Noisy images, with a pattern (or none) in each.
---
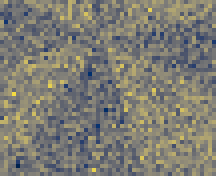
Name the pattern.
spokes from one point
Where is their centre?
top middle
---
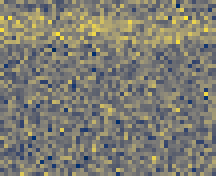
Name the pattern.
one horizontal stripe
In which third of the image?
top
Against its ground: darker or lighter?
lighter
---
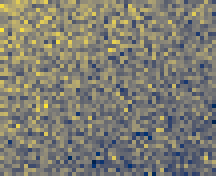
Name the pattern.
a smooth slope
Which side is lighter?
top left
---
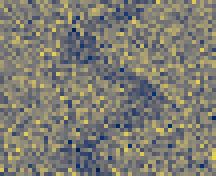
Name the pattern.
a wavy band
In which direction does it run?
top to bottom
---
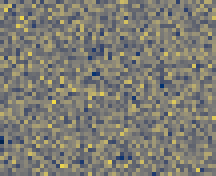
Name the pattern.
only noise
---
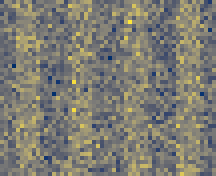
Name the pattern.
vertical stripes
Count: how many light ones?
4
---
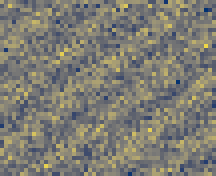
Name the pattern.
diagonal stripes
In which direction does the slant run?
bottom left to top right
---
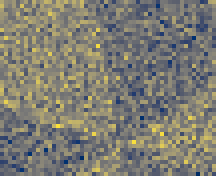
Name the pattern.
spokes from one point
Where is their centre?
bottom middle
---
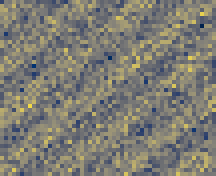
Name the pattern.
diagonal stripes
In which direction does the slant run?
bottom left to top right
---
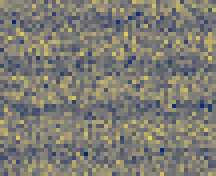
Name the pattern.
horizontal stripes
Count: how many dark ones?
4
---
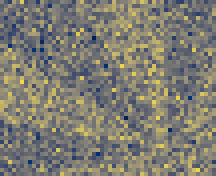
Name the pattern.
spokes from one point
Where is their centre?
bottom right
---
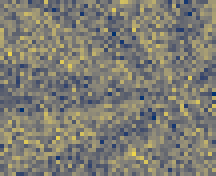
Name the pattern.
spokes from one point
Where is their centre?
middle right
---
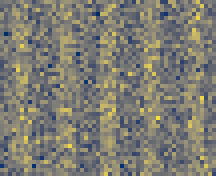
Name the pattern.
vertical stripes
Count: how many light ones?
5
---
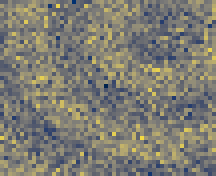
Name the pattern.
rings round one point
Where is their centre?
top right
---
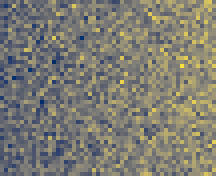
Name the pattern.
a smooth slope
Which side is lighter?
right
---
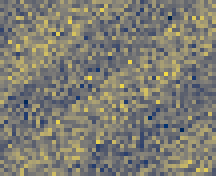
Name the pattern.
diagonal stripes
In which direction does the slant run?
bottom left to top right
